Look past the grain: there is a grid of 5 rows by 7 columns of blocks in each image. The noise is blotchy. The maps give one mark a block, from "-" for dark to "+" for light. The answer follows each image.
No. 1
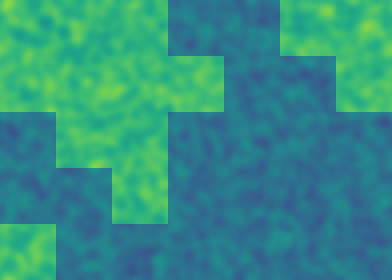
+ + + - - + +
+ + + + - - +
- + + - - - -
- - + - - - -
+ - - - - - -
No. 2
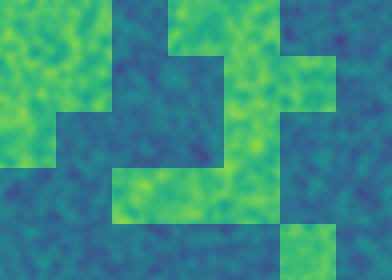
+ + - + + - -
+ + - - + + -
+ - - - + - -
- - + + + - -
- - - - - + -
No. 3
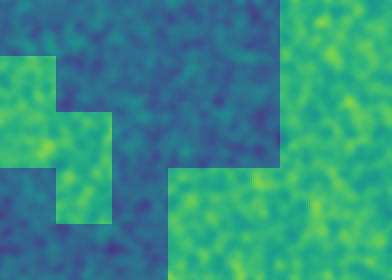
- - - - - + +
+ - - - - + +
+ + - - - + +
- + - + + + +
- - - + + + +
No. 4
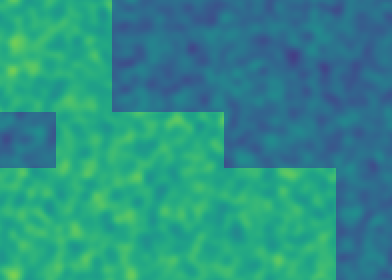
+ + - - - - -
+ + - - - - -
- + + + - - -
+ + + + + + -
+ + + + + + -
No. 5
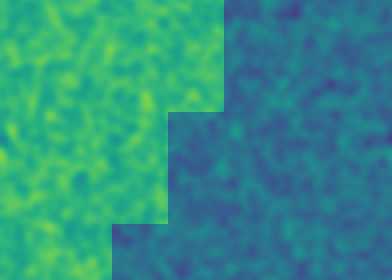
+ + + + - - -
+ + + + - - -
+ + + - - - -
+ + + - - - -
+ + - - - - -
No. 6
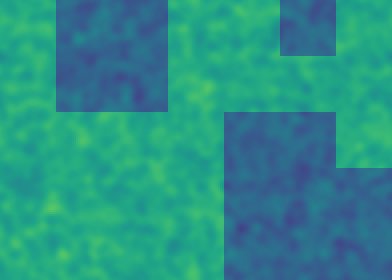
+ - - + + - +
+ - - + + + +
+ + + + - - +
+ + + + - - -
+ + + + - - -
